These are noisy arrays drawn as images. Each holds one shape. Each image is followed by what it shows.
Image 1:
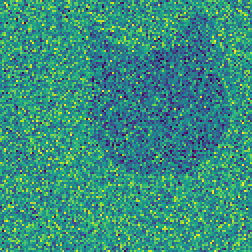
cat's head
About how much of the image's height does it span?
two thirds
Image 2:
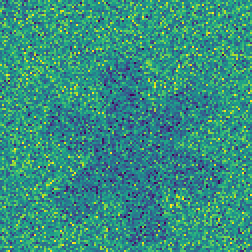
asterisk
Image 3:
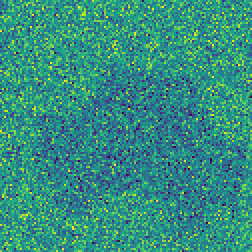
car
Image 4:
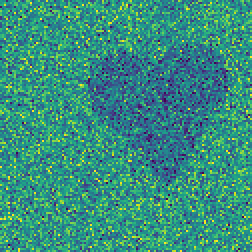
heart
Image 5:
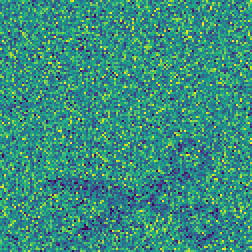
pair of scissors
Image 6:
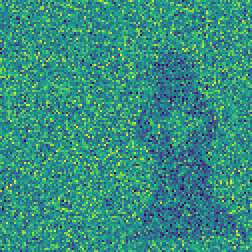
chess bishop
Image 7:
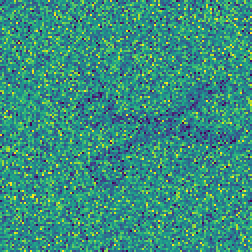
pair of scissors
